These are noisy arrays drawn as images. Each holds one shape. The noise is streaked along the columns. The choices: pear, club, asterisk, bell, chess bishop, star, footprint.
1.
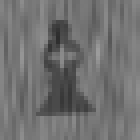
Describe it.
dark chess bishop
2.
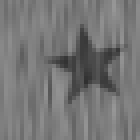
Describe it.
dark star
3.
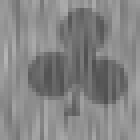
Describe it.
dark club
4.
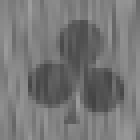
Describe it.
dark club
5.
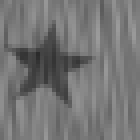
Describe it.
dark star
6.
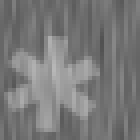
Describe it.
light asterisk
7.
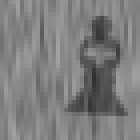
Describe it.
dark chess bishop
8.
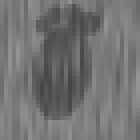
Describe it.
dark footprint
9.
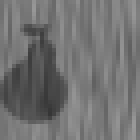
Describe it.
dark pear
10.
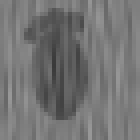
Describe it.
dark footprint
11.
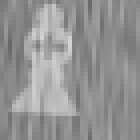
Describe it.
light chess bishop
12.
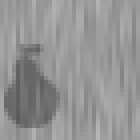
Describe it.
dark pear
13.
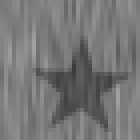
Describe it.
dark star
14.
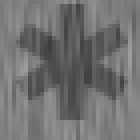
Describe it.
dark asterisk
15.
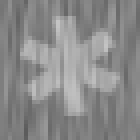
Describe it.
light asterisk
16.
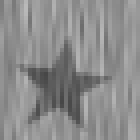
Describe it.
dark star
